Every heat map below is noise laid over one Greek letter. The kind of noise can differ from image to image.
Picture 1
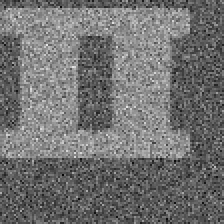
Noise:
independent entries
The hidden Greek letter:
pi
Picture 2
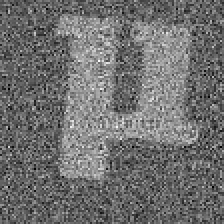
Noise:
low rank plus noise
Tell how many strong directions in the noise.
three or four
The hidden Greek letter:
mu
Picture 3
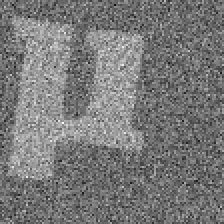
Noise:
independent entries
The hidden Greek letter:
mu
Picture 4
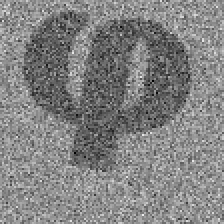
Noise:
independent entries
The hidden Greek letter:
phi
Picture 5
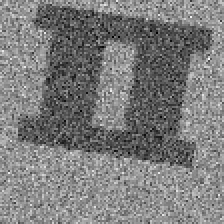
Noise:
independent entries
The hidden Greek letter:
pi
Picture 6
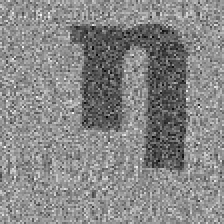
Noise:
low rank plus noise
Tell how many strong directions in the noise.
three or four
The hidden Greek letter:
eta
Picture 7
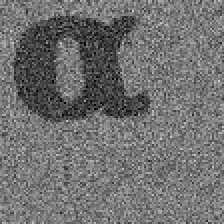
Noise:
low rank plus noise
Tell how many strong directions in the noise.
one
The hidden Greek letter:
alpha
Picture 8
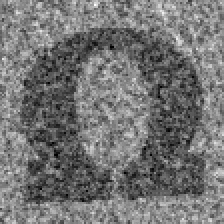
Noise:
blotchy
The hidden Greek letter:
omega
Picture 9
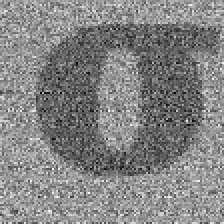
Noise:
rows of uneven size
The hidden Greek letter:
sigma
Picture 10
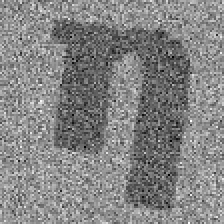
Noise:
low rank plus noise
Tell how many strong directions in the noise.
two
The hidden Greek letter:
eta
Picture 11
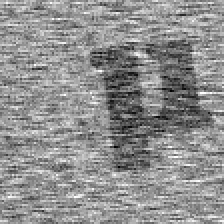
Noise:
streaked along the rows
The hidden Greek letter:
mu
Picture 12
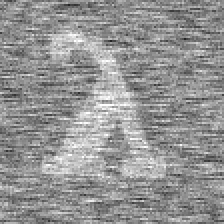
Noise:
streaked along the rows
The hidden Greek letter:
lambda
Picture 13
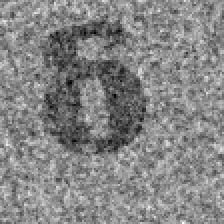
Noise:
blotchy
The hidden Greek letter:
delta
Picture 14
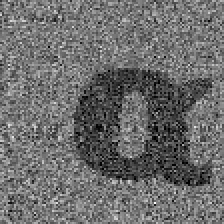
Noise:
low rank plus noise
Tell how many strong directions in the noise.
three or four
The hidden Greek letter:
alpha
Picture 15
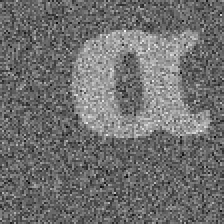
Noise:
independent entries
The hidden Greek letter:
alpha
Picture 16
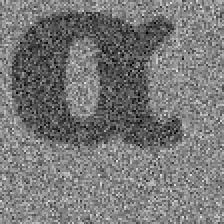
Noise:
independent entries
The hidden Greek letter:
alpha
